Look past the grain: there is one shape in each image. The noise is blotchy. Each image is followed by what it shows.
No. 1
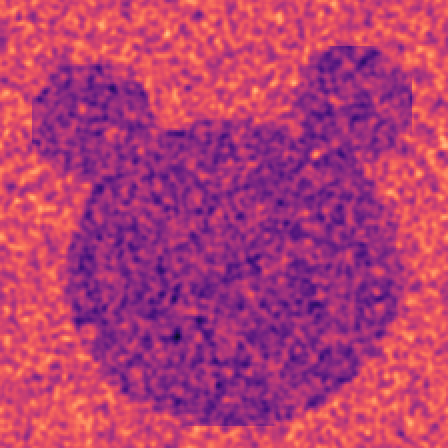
bear's head
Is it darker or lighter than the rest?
darker
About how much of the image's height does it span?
nearly all
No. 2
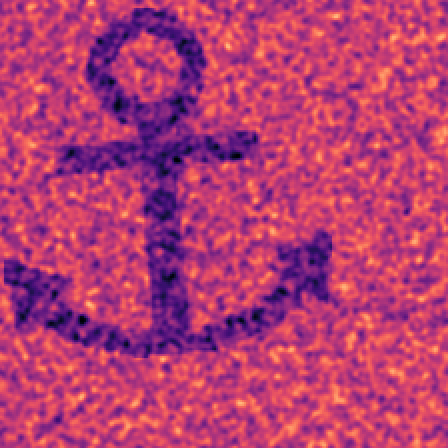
anchor
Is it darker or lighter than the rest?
darker
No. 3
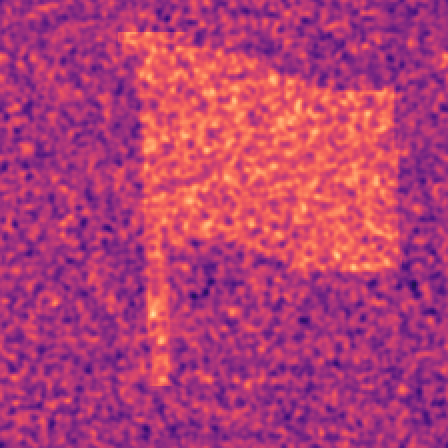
flag
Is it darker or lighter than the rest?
lighter
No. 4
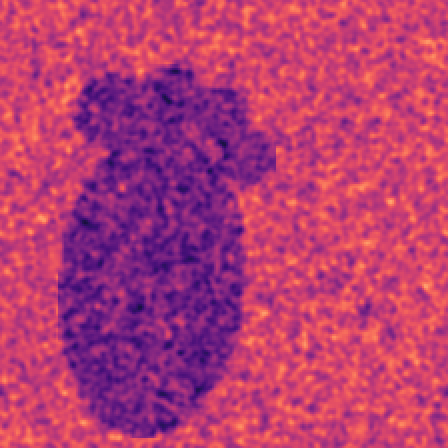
footprint
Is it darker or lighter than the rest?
darker
